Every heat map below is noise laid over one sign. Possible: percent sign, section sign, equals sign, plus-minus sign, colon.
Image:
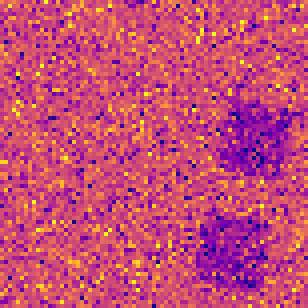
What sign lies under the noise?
colon
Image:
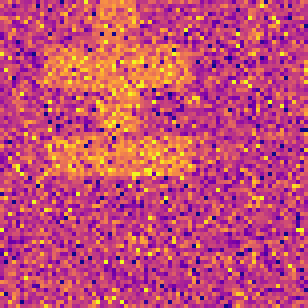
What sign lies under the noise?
plus-minus sign
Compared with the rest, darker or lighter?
lighter
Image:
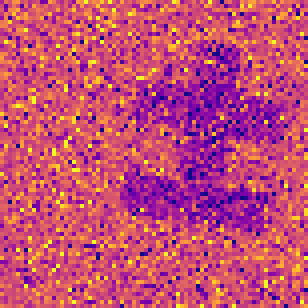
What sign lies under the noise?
plus-minus sign
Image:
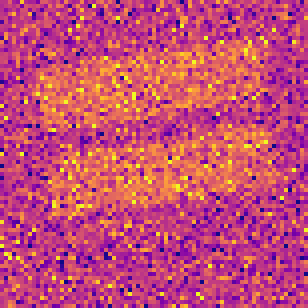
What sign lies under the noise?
equals sign
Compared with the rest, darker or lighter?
lighter
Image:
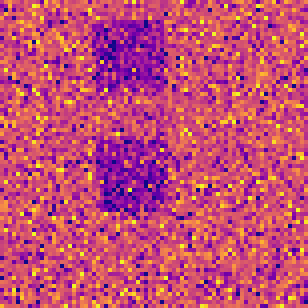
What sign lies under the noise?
colon
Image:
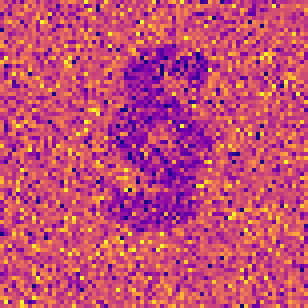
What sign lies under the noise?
section sign
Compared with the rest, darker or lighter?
darker
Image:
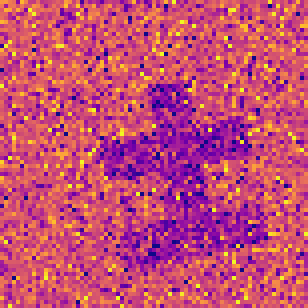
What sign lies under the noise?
plus-minus sign
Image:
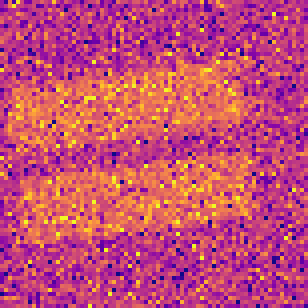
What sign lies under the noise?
equals sign
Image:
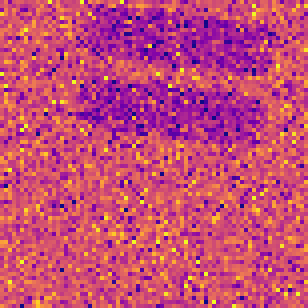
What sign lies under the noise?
equals sign
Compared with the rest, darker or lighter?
darker
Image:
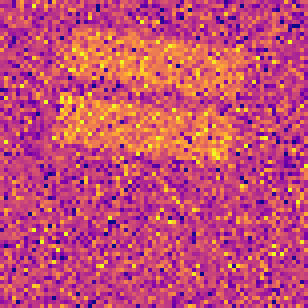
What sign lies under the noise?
equals sign
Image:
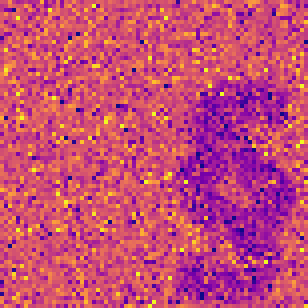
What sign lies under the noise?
section sign
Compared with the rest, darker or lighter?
darker
